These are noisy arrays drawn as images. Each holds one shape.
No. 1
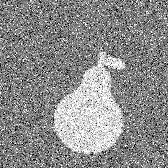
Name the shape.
pear
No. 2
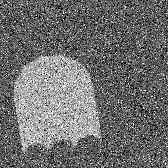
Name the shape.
ghost
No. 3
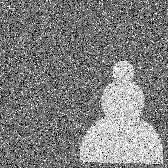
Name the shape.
chess pawn
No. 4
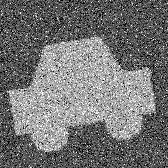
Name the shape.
car
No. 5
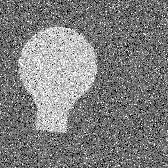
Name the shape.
light bulb
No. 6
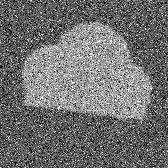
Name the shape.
cloud
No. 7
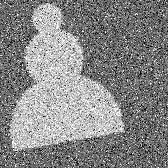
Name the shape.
chess pawn
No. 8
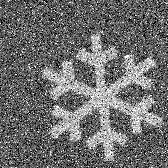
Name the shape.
snowflake
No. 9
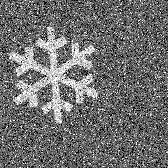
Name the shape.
snowflake
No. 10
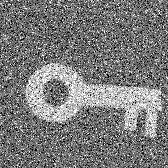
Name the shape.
key
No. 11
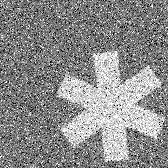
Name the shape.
asterisk
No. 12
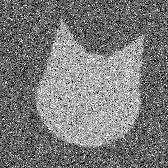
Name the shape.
cat's head
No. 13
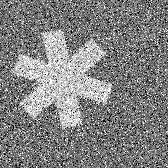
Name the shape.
asterisk
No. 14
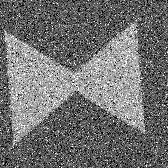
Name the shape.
bow tie
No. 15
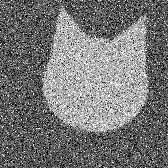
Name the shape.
cat's head
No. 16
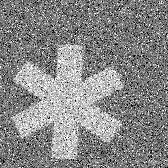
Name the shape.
asterisk
